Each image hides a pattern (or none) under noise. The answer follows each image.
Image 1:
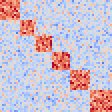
blocks along the diagonal
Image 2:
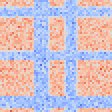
bands of rows crossing bands of columns
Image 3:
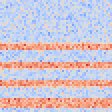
bands of rows
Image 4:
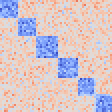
blocks along the diagonal
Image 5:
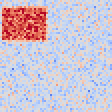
one block
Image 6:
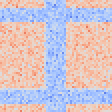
bands of rows crossing bands of columns
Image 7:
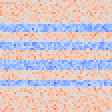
bands of rows
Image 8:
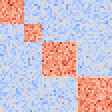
blocks along the diagonal
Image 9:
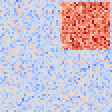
one block
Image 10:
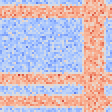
bands of rows crossing bands of columns
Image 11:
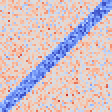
a diagonal band
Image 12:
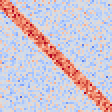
a diagonal band
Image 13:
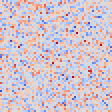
only noise
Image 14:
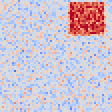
one block
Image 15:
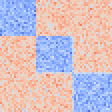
blocks along the diagonal
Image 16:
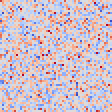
only noise
